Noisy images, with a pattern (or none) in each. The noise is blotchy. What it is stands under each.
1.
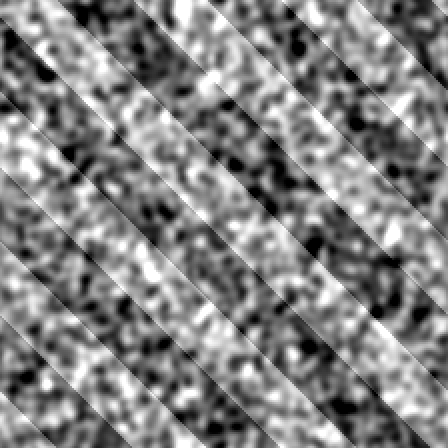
diagonal stripes
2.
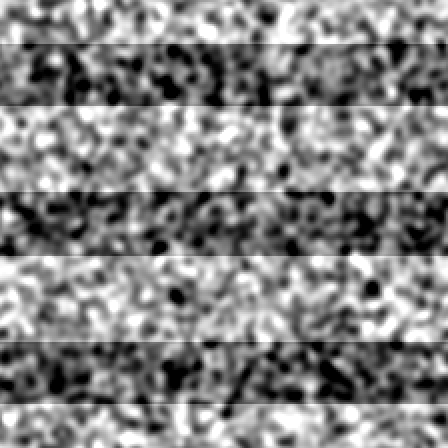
horizontal stripes
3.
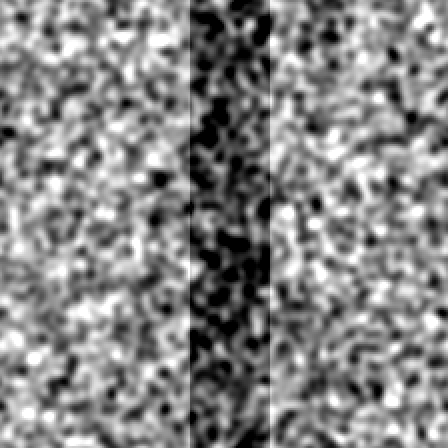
one vertical stripe
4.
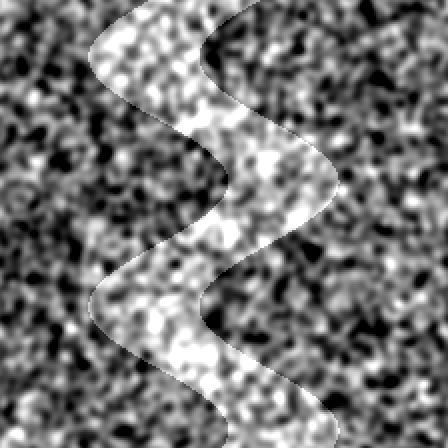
a wavy band
